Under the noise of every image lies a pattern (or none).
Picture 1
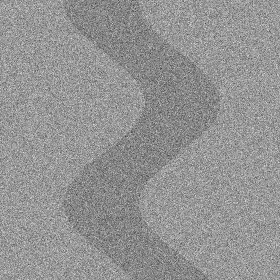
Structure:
a wavy band
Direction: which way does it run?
top to bottom
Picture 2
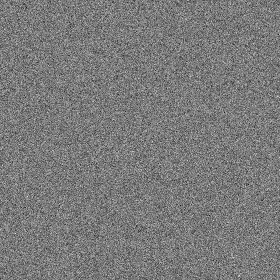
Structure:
only noise
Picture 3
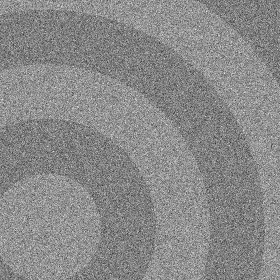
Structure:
rings round one point
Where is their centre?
bottom left
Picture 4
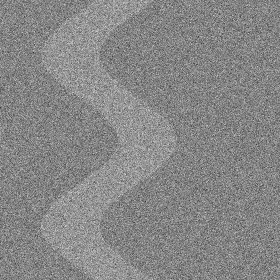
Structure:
a wavy band
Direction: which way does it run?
top to bottom
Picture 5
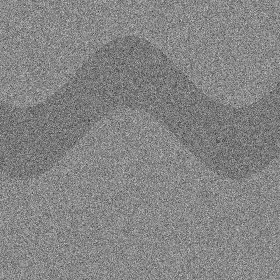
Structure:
a wavy band
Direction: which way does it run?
left to right
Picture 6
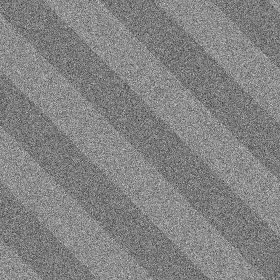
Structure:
diagonal stripes
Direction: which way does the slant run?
top left to bottom right
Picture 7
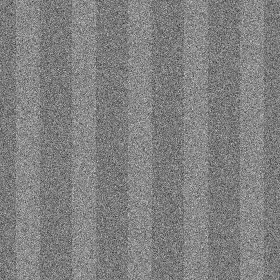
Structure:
vertical stripes
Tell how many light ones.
5
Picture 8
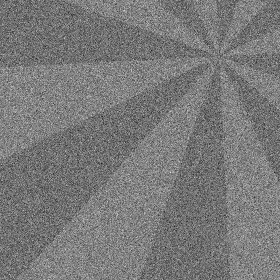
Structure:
spokes from one point
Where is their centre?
top right
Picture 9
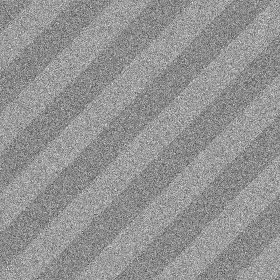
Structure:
diagonal stripes
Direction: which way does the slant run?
bottom left to top right
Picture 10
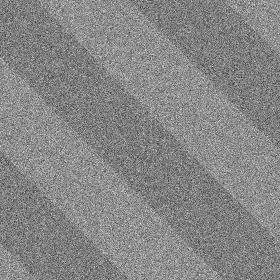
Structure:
diagonal stripes
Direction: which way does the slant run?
top left to bottom right
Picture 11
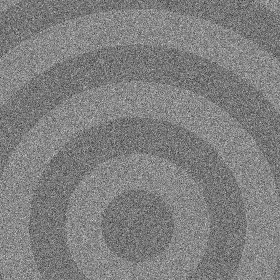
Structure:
rings round one point
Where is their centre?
bottom middle
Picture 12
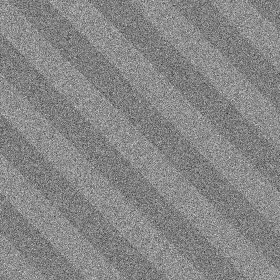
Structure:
diagonal stripes
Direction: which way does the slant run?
top left to bottom right
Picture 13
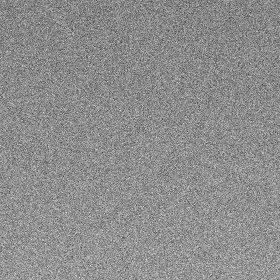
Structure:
a smooth slope
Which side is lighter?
bottom
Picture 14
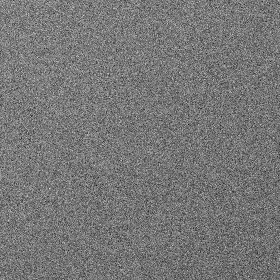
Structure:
a smooth slope
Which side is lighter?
top left
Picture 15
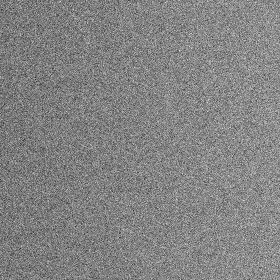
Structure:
a smooth slope
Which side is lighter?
right
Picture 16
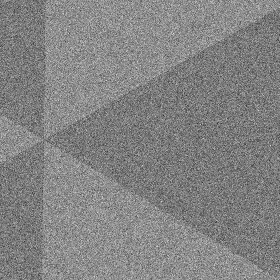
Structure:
spokes from one point
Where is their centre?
middle left
